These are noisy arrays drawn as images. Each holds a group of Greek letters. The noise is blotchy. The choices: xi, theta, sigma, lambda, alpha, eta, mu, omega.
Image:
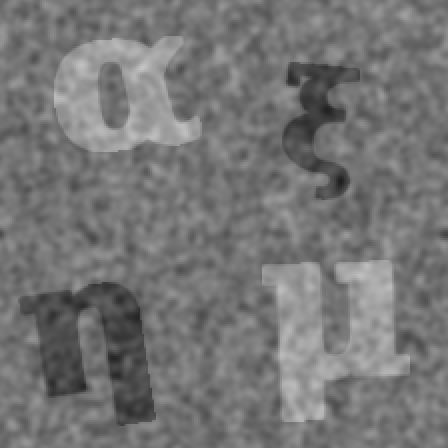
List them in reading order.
top left: light alpha; top right: dark xi; bottom left: dark eta; bottom right: light mu
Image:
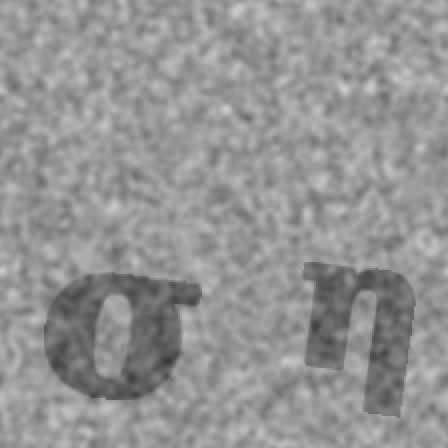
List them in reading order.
bottom left: dark sigma; bottom right: dark eta
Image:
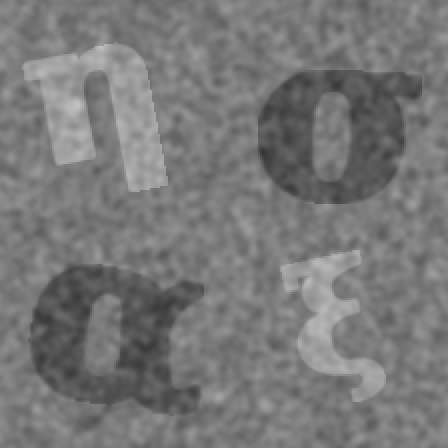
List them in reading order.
top left: light eta; top right: dark sigma; bottom left: dark alpha; bottom right: light xi
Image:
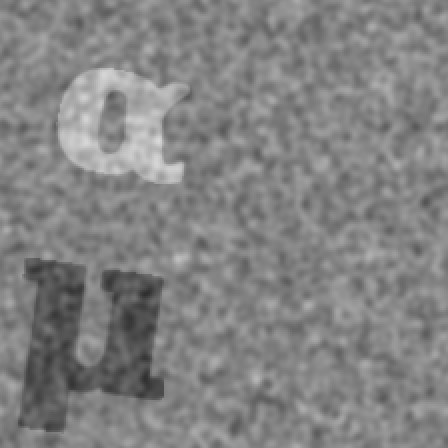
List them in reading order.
top left: light alpha; bottom left: dark mu
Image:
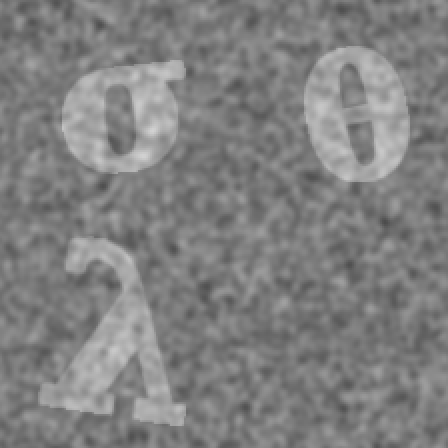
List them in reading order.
top left: light sigma; top right: light theta; bottom left: light lambda
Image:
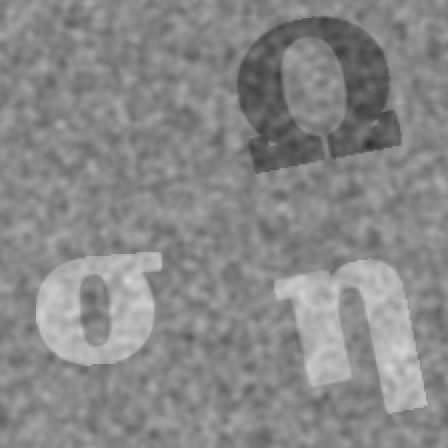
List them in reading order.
top right: dark omega; bottom left: light sigma; bottom right: light eta
